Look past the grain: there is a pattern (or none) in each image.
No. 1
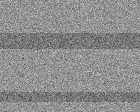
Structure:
bands of rows
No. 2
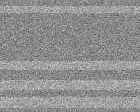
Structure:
bands of rows
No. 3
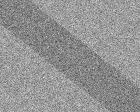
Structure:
a diagonal band
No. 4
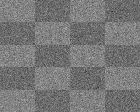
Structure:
a checkerboard
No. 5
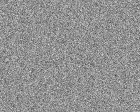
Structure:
only noise
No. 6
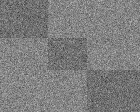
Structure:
blocks along the diagonal
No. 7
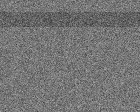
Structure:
one band of rows
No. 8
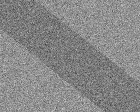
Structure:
a diagonal band
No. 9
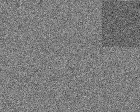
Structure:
one block
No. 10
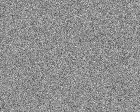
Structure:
only noise
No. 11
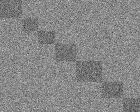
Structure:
blocks along the diagonal
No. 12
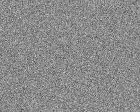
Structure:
only noise
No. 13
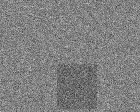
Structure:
one block
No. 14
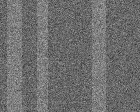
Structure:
bands of columns
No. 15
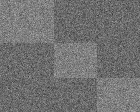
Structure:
blocks along the diagonal
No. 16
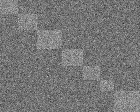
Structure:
blocks along the diagonal
